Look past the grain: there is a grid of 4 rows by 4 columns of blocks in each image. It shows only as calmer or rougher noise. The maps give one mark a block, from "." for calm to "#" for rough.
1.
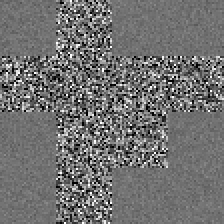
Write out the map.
.#..
####
.##.
.#..
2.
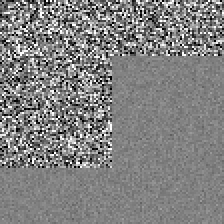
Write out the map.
####
##..
##..
....
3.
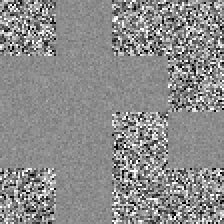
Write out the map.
#.##
...#
..#.
#.##
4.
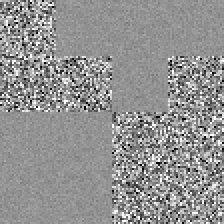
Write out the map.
#...
##.#
..##
..##
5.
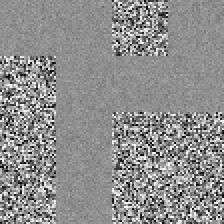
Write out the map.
..#.
#...
#.##
#.##
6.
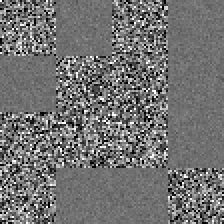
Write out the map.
#.#.
.##.
###.
#..#
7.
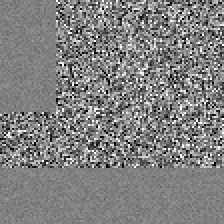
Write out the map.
.###
.###
####
....
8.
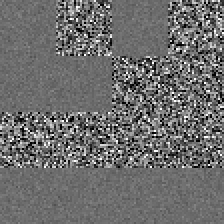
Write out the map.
.#.#
..##
####
....
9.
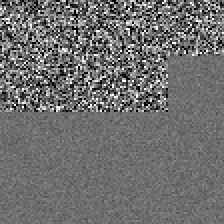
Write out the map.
####
###.
....
....
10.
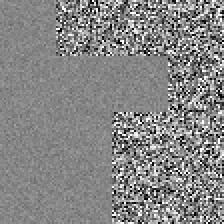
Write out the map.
.###
...#
..##
..##
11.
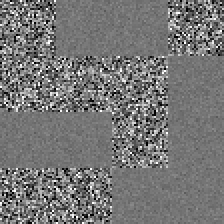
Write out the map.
#..#
###.
..#.
##..
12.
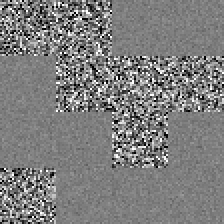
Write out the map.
##..
.###
..#.
#...
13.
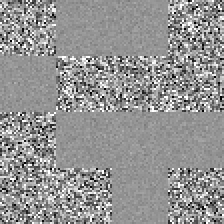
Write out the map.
#..#
.###
#...
##.#
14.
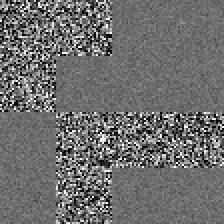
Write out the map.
##..
#...
.###
.#..
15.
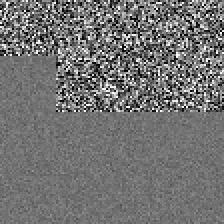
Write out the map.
####
.###
....
....
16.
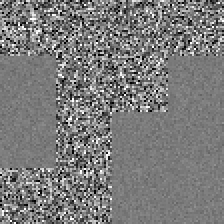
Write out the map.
####
.##.
.#..
##..
